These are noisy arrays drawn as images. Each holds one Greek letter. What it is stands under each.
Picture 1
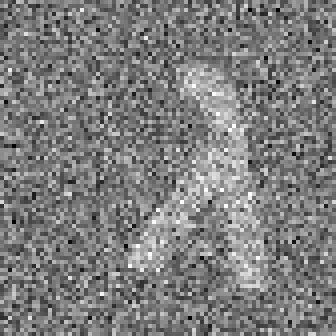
lambda
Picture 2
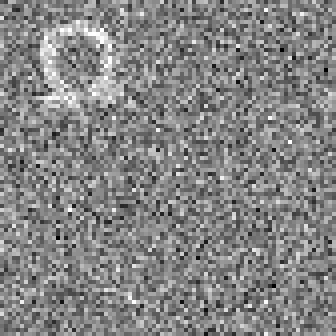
omega
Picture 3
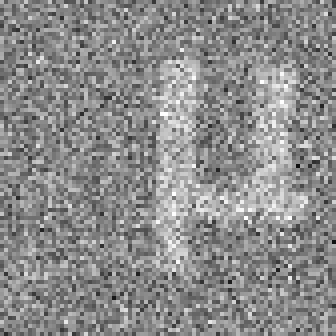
mu
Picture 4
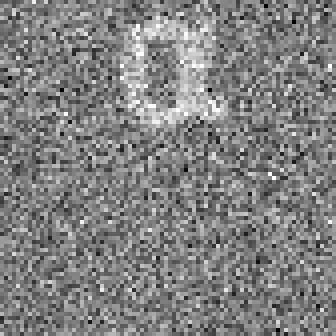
alpha
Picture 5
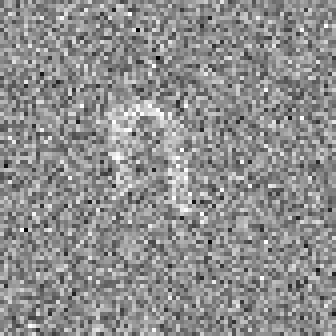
eta
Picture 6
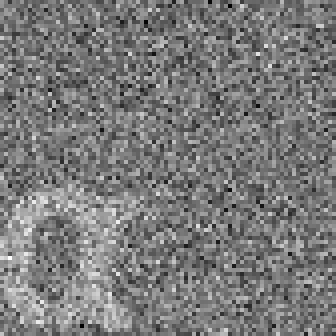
alpha
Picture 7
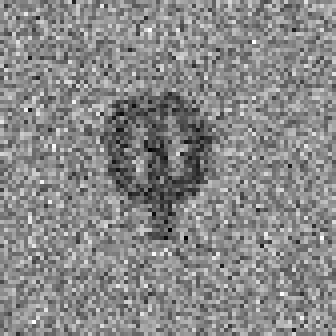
phi
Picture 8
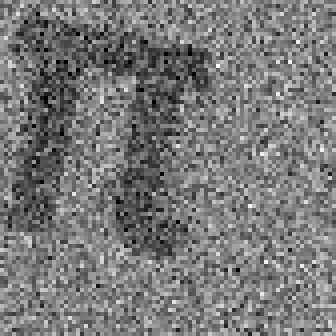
pi
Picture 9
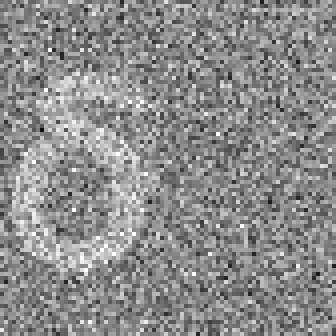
delta
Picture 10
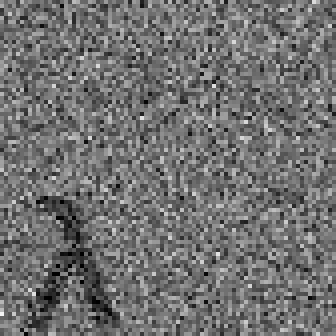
lambda
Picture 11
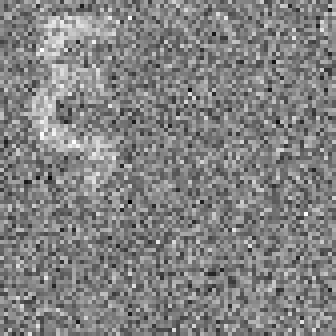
xi
